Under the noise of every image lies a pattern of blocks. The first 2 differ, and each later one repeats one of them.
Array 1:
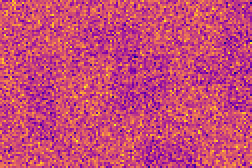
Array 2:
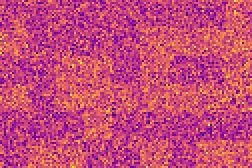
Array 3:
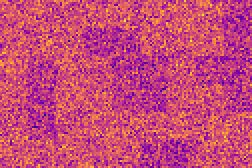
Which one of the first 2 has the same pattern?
1
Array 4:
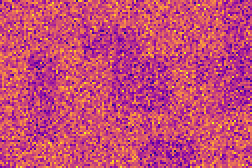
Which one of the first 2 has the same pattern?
1
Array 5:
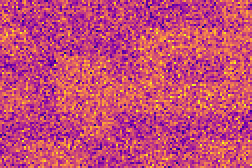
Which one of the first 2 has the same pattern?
2
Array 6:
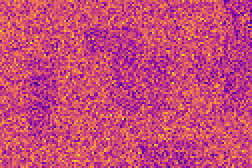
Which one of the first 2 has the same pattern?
1
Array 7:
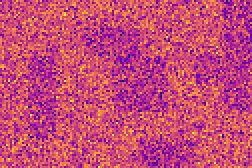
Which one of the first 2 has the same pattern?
1
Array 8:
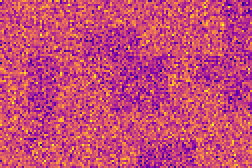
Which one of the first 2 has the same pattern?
1
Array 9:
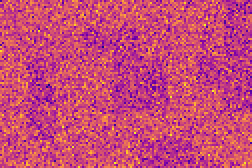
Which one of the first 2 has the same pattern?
1
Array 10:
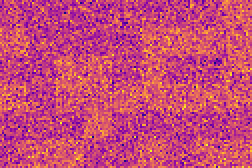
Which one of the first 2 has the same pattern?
2
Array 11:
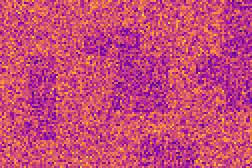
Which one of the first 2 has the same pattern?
1
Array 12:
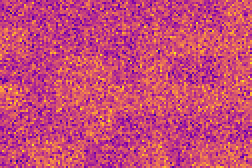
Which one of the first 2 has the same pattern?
2
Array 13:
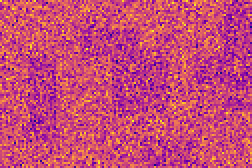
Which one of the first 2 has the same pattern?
1
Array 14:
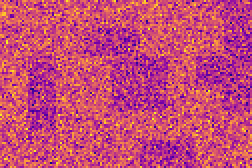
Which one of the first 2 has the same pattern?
1
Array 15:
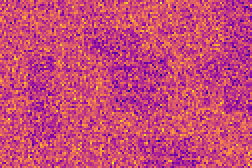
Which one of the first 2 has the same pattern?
1
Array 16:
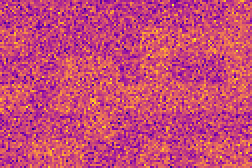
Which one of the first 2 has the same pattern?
2
